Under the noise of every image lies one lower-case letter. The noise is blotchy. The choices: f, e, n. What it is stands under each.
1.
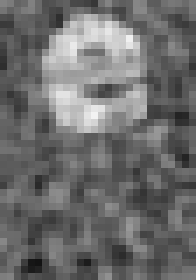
e
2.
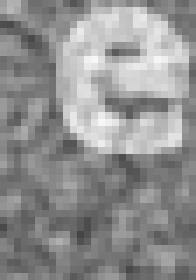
e
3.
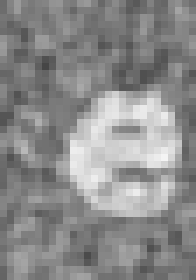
e
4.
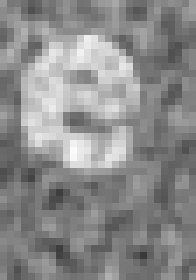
e
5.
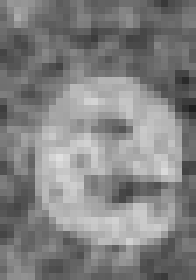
e
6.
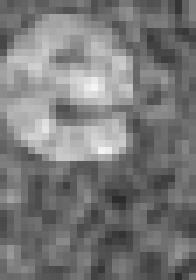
e
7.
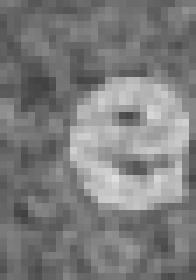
e
